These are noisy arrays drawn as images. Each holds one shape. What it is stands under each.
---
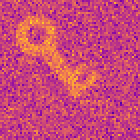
light key
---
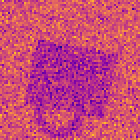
dark cup
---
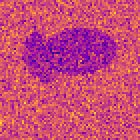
dark footprint
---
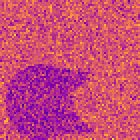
dark cat's head
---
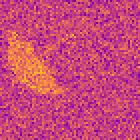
light umbrella
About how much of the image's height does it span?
half
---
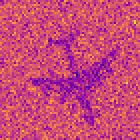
dark airplane
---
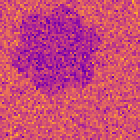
dark flower
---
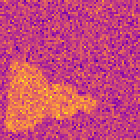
light chess pawn
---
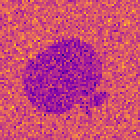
dark apple
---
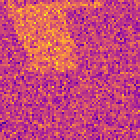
light flag
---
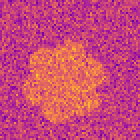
light flower
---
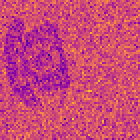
dark telephone
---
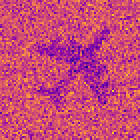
dark airplane
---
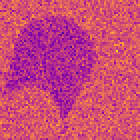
dark cat's head
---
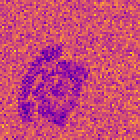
dark telephone
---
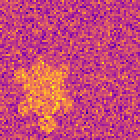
light turtle
